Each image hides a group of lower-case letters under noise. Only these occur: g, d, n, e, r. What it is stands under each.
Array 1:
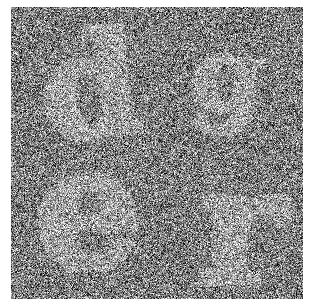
top left: d; top right: g; bottom left: e; bottom right: r
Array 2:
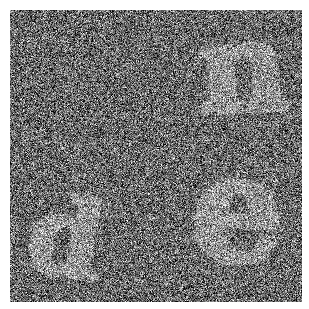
top right: n; bottom left: d; bottom right: e
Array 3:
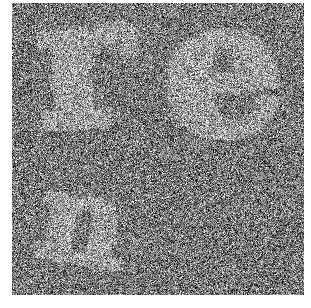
top left: r; top right: e; bottom left: n
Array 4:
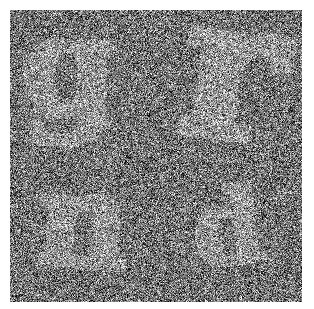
top left: g; top right: r; bottom left: n; bottom right: d
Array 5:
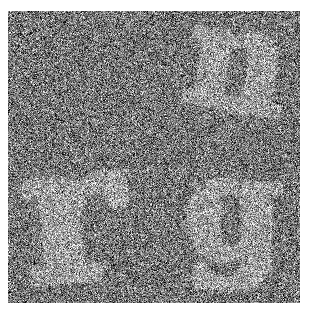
top right: n; bottom left: r; bottom right: g
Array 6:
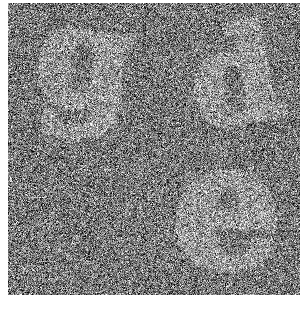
top left: g; top right: d; bottom right: e
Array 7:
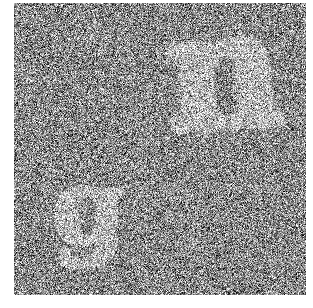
top right: n; bottom left: g
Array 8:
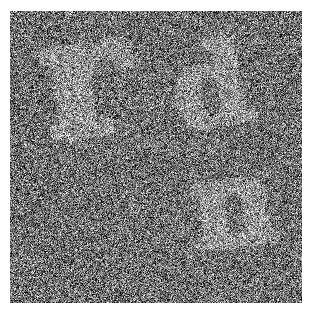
top left: r; top right: d; bottom right: n
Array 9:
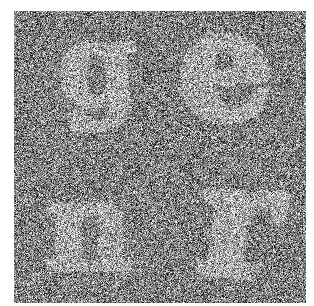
top left: g; top right: e; bottom left: n; bottom right: r
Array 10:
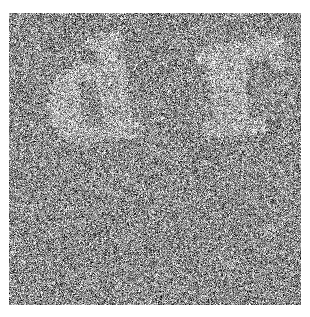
top left: d; top right: r
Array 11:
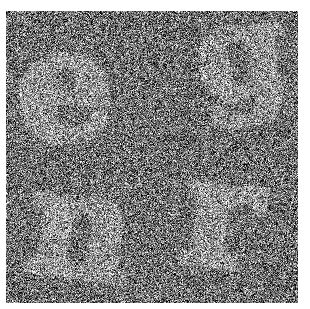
top left: e; top right: g; bottom left: n; bottom right: r
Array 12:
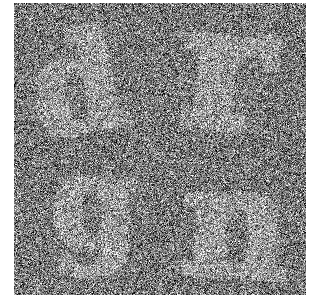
top left: d; top right: r; bottom left: g; bottom right: n
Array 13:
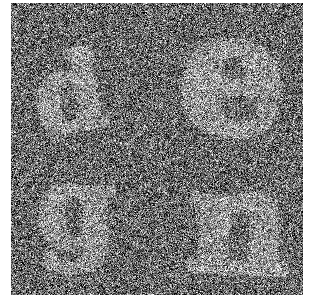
top left: d; top right: e; bottom left: g; bottom right: n
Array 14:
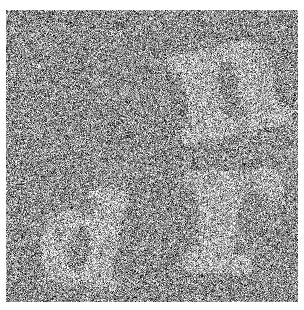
top right: n; bottom left: d; bottom right: r
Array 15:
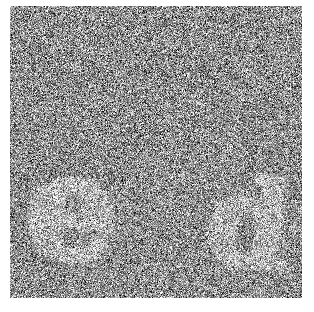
bottom left: e; bottom right: d
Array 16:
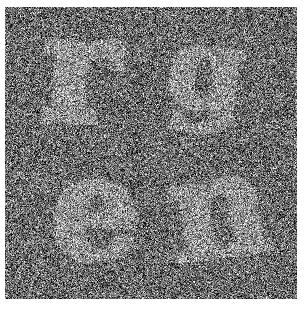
top left: r; top right: g; bottom left: e; bottom right: n
